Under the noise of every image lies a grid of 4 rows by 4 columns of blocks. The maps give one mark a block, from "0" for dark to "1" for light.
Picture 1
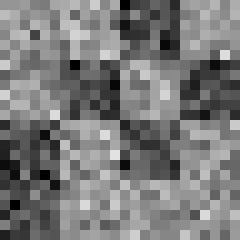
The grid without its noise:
1101
1010
0101
0111
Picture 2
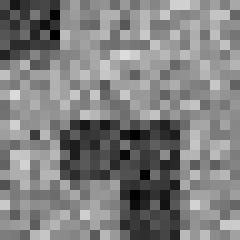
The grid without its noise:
0111
1111
1001
1101
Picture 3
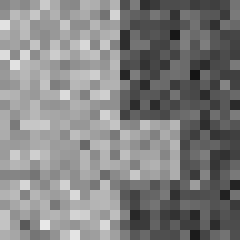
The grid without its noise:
1100
1100
1110
1100
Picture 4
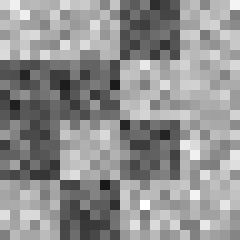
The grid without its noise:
1101
0011
0101
1011
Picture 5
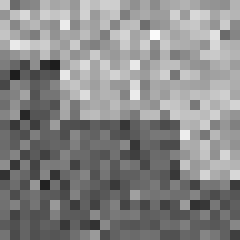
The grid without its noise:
1111
0111
0001
0000
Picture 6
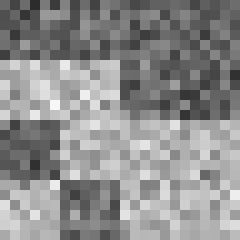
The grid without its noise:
0000
1100
0111
1011
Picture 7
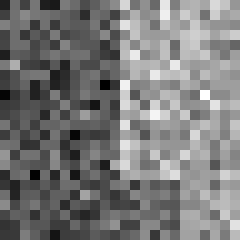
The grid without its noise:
0011
0011
0011
0001
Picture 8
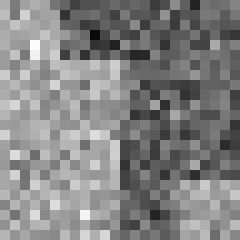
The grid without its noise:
1000
1100
1100
1101
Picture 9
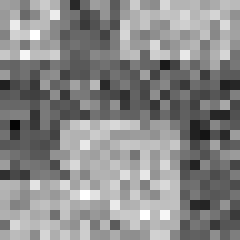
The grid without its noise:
1011
0000
0110
1110
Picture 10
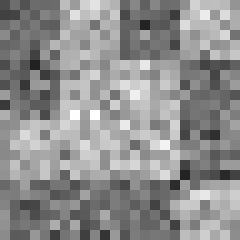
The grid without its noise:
0101
0110
1110
0001
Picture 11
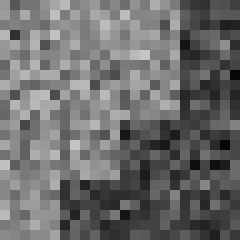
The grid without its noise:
1110
1110
1100
1000
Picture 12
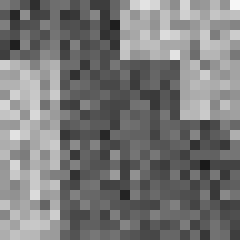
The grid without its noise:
0011
1001
1000
1000
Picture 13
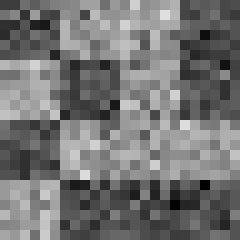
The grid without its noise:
0110
1010
0111
1000
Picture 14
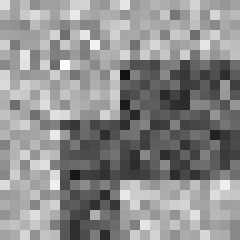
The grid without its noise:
1111
1100
1000
1011
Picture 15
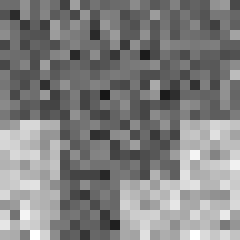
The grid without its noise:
0000
0000
1001
1011
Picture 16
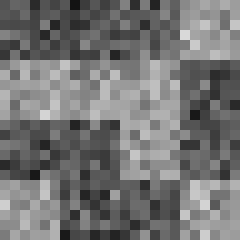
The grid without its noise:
0001
1110
0010
1001
